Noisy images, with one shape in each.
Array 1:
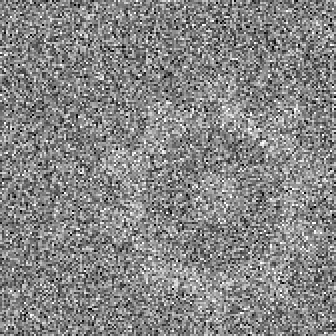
gear
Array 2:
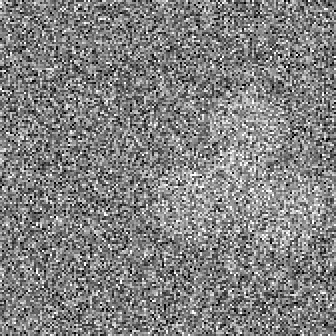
club
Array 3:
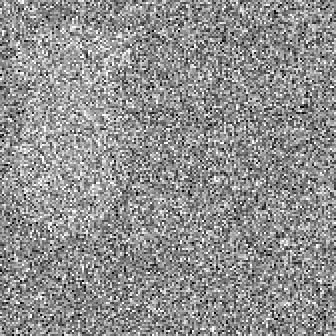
footprint
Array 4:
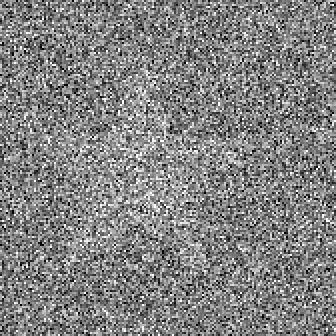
star
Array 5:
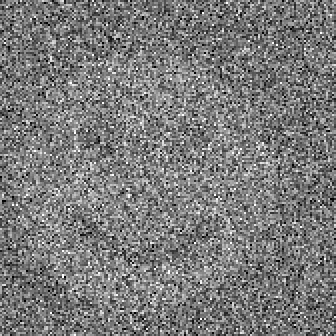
smiling face
